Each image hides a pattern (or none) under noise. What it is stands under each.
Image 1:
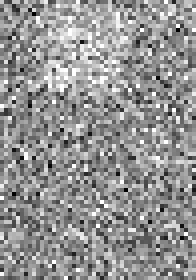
one block
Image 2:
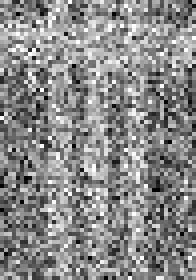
bands of rows crossing bands of columns
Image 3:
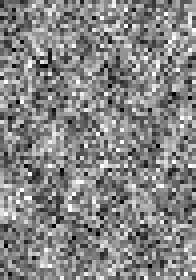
a checkerboard
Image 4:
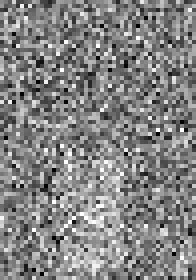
one block
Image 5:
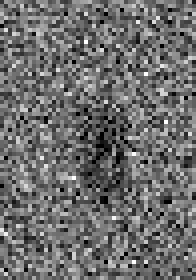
one block
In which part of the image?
centre
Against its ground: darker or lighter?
darker
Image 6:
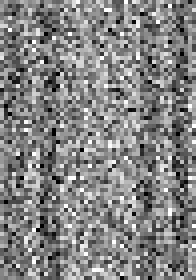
bands of columns
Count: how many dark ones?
4
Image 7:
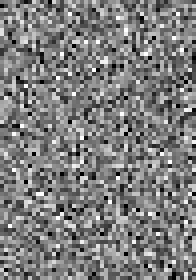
only noise
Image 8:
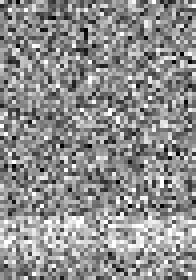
one band of rows
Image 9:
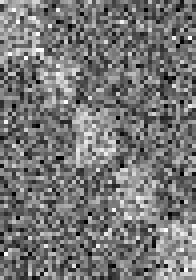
blocks along the diagonal
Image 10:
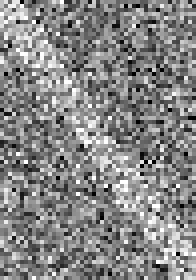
a diagonal band
